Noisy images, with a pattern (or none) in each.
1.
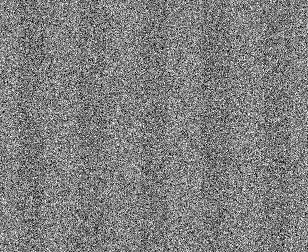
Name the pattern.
vertical stripes
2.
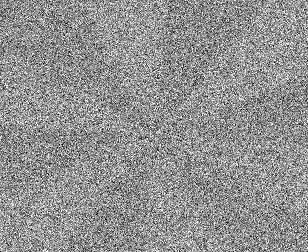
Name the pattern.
spokes from one point
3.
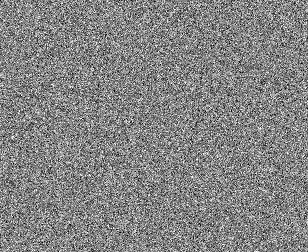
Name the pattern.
only noise
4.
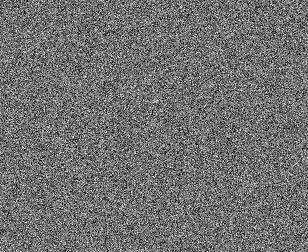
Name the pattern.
only noise
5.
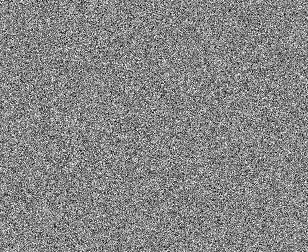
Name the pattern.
only noise
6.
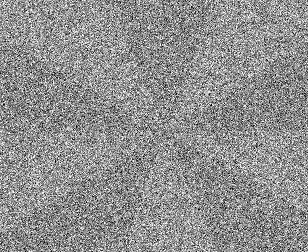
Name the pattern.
spokes from one point
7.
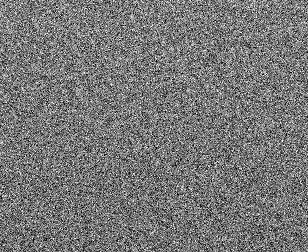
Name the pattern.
a smooth slope
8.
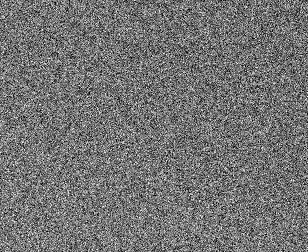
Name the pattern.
a smooth slope
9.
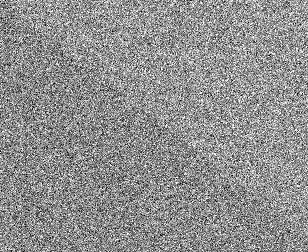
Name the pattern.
a sharp edge
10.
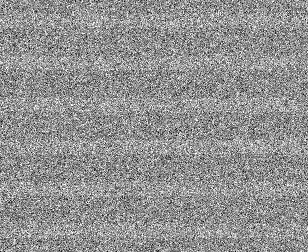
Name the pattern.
horizontal stripes
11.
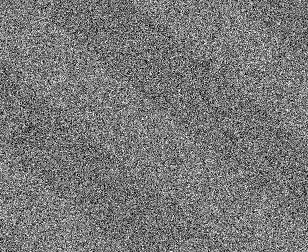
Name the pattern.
diagonal stripes
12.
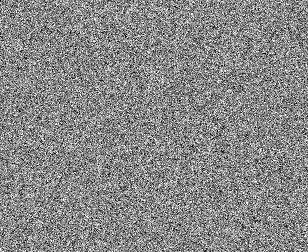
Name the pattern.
only noise
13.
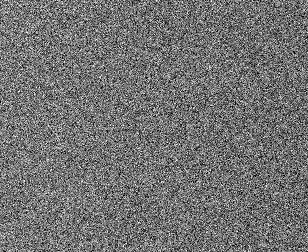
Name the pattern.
a smooth slope
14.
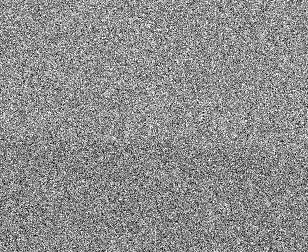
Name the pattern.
a sharp edge
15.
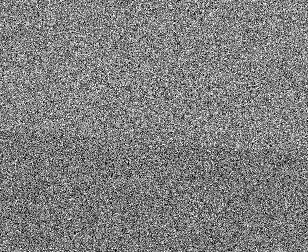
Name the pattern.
a sharp edge
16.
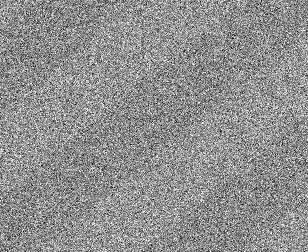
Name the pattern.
diagonal stripes
